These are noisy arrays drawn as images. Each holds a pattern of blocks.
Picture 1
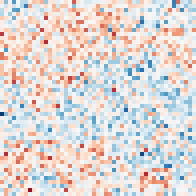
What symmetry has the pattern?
no symmetry
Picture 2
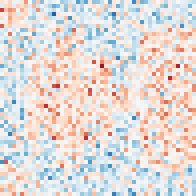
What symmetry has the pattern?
top and bottom mirror each other
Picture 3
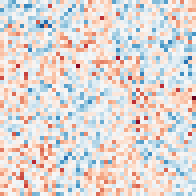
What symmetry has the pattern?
mirrored about the diagonal from the bottom left
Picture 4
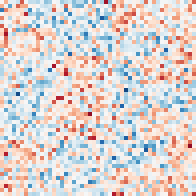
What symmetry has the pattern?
top and bottom mirror each other
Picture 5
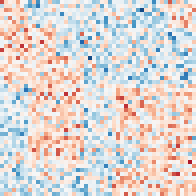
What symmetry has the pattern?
no symmetry
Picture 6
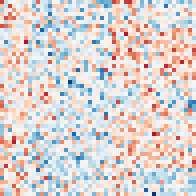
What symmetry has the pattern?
top and bottom mirror each other
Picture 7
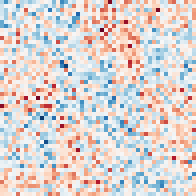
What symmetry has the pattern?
the same after a half turn
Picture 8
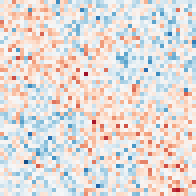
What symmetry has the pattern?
the same after a half turn
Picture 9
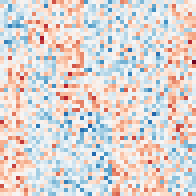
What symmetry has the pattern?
the same after a half turn
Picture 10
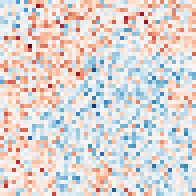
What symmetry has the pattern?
mirrored about the diagonal from the top left
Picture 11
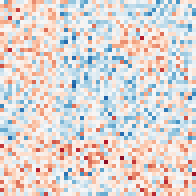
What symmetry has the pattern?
mirrored about the diagonal from the bottom left
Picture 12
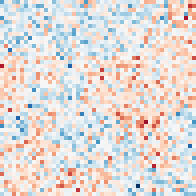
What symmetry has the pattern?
no symmetry
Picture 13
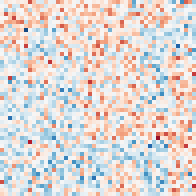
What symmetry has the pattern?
no symmetry
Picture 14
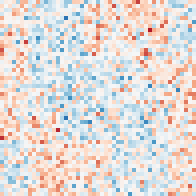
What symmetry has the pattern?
the same after a half turn
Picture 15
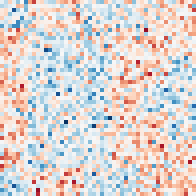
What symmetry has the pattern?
top and bottom mirror each other
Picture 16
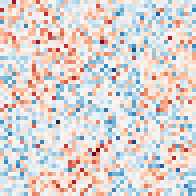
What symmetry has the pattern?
mirrored about the diagonal from the top left
